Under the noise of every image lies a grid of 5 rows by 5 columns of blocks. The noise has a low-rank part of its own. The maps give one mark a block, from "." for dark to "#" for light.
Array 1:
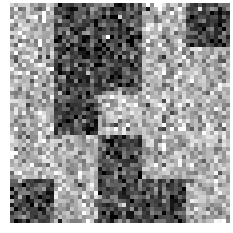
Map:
# . . # .
# . . # #
# . # # #
# # . # #
. # . . #
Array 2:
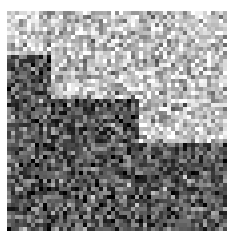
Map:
# # # # #
. # # # #
. . . # #
. . . . .
. . . . .
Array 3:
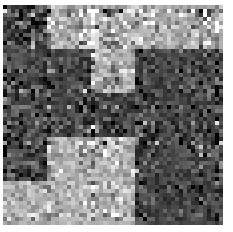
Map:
. # # # #
. . # . .
. . . . .
. # # . .
# # # . .
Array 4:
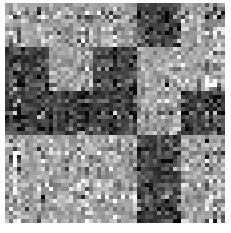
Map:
# # # . #
. # . # #
. . . # .
# # # . #
# # # . #
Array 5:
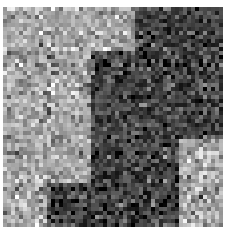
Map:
# # # . .
# # . . .
# # . . .
# # . . #
# . . . #
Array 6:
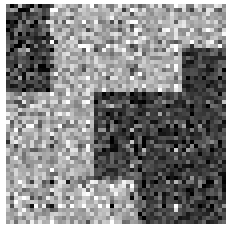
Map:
. # # # #
. # # # .
# # . . .
# # . . .
# # # . .
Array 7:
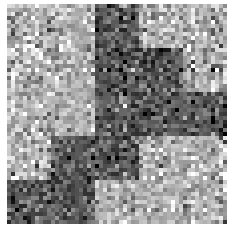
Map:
# # . # #
# # . . #
# # . . .
# . . # #
. . # # #
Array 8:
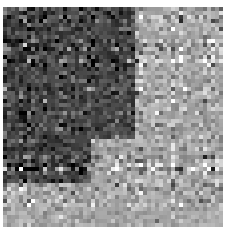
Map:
. . . # #
. . . # #
. . . # #
. . # # #
# # # # #
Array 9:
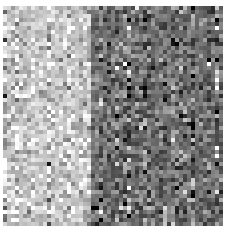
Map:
# # . . .
# # . . .
# # . . .
# # . . .
# # . . .
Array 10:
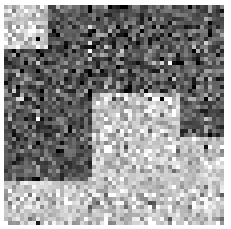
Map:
# . . . .
. . . . .
. . # # .
. . # # #
# # # # #
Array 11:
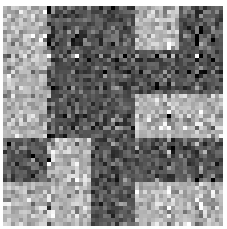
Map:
# . . # .
# . . . .
# . . # #
. # . . .
# # . # #
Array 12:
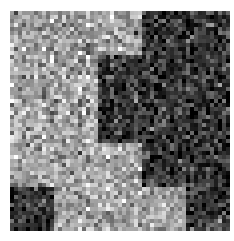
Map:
# # # . .
# # . . .
# # . . .
# # # . .
. # # # .
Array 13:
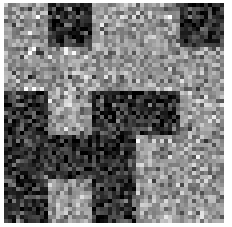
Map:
# . # # .
# # # # #
. # . . #
. . . # #
. # . # #
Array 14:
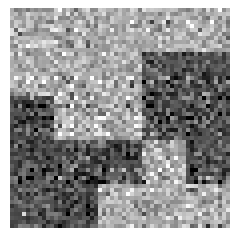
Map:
# # # # #
# # # . .
. # # . .
. . . # .
. . # # #
